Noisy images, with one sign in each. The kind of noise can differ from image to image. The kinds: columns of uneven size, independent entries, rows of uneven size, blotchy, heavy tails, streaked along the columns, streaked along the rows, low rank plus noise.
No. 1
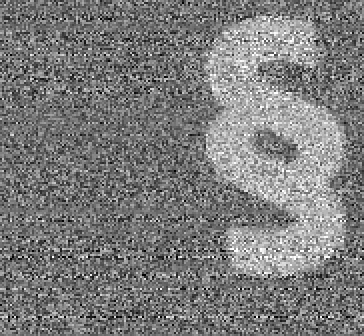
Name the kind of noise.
rows of uneven size
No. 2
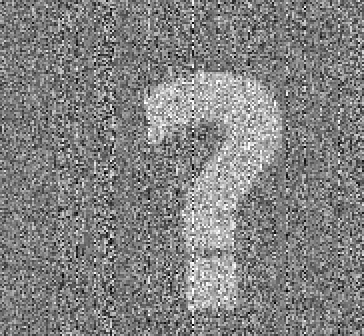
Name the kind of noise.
columns of uneven size
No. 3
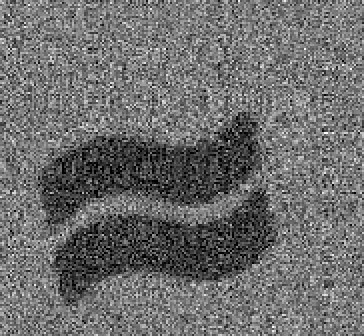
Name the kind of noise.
low rank plus noise
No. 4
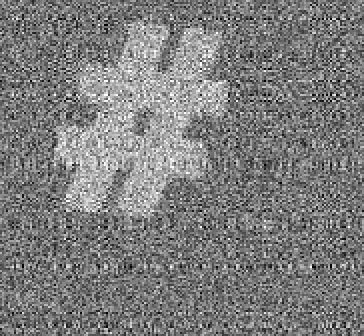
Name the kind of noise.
low rank plus noise
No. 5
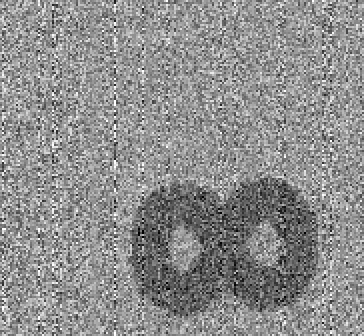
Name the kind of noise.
columns of uneven size
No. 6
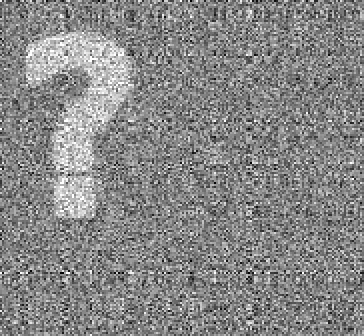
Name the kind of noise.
low rank plus noise
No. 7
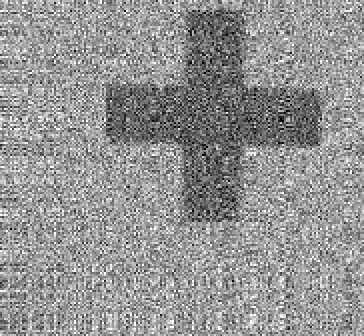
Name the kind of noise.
low rank plus noise
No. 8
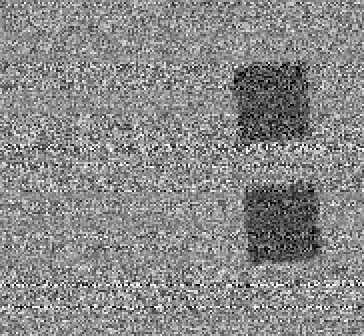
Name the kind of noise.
rows of uneven size
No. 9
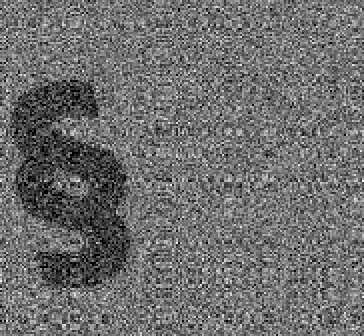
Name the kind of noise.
low rank plus noise
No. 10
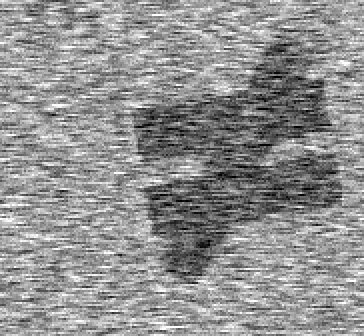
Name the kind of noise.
streaked along the rows
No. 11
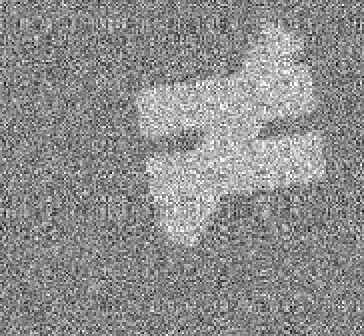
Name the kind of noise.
low rank plus noise
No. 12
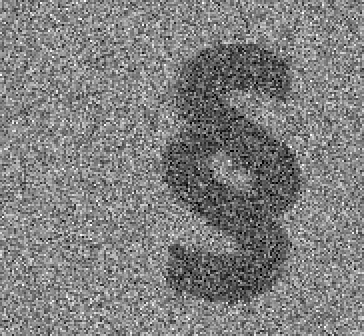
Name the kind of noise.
independent entries
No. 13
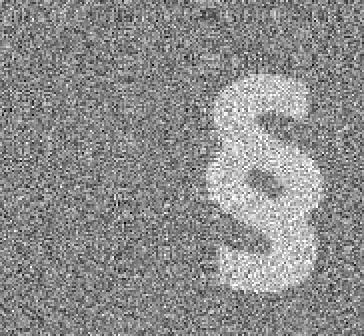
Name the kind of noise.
low rank plus noise
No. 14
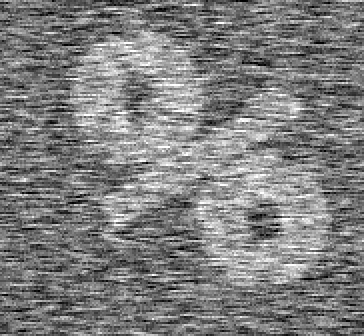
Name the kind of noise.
streaked along the rows
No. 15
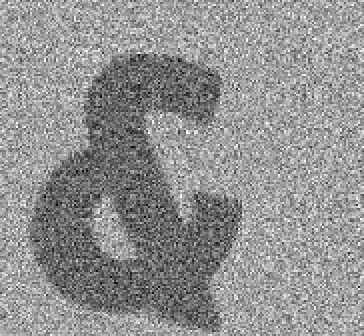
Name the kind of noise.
low rank plus noise
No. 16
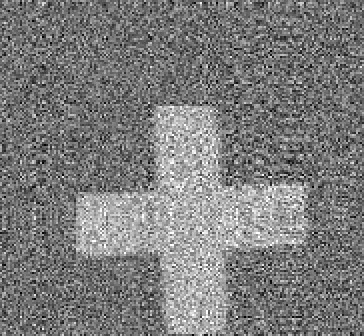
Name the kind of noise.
low rank plus noise
